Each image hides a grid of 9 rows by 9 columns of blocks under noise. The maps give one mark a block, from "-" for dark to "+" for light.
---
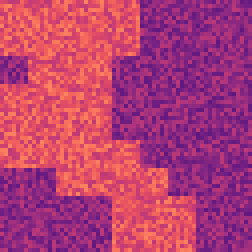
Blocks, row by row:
+ + + + + - - - -
+ + + + + - - - -
- + + + - - - - -
+ + + + - - - - -
+ + + + - - - - -
+ + + + + - - - -
- - + + + + - - -
- - - - + + + - -
- - - - + + + - -
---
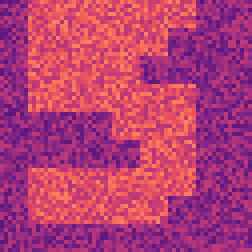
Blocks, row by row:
- + + + + + + - -
- + + + + + - - -
- + + + + - - - -
- + + + + + + - -
- - - - + + + - -
- - - - - + + - -
- + + + + + + - -
- + + + + + - - -
- - - - - - - - -
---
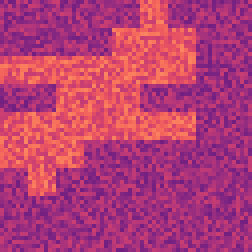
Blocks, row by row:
- - - - - + - - -
- - - - + + + - -
+ + + + + + + - -
- - + + + - - - -
+ + + + + + + - -
+ + + - - - - - -
- + - - - - - - -
- - - - - - - - -
- - - - - - - - -
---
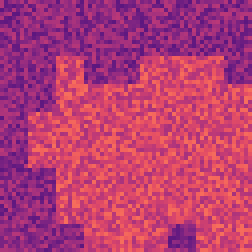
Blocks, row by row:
- - - - - - - - -
- - - - - - - - -
- - + - - + + + -
- - + + + + + + +
- + + + + + + + +
- + + + + + + + +
- - + + + + + + +
- - + + + + + + +
- - - + + + - + +
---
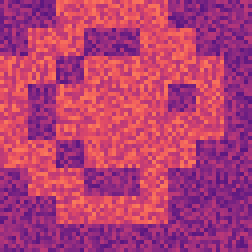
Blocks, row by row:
- - + + + + - - -
- + + - - + + - -
+ + - + + + + + -
+ - + + + + - + -
+ - + + + + + + -
+ + - + + + + - -
- + + - - + - - -
- - + + + + - - -
- - - - - - - - -
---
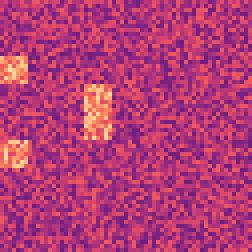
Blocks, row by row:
- - - - - - - - -
- - - - - - - - -
+ - - - - - - - -
- - - + - - - - -
- - - + - - - - -
+ - - - - - - - -
- - - - - - - - -
- - - - - - - - -
- - - - - - - - -
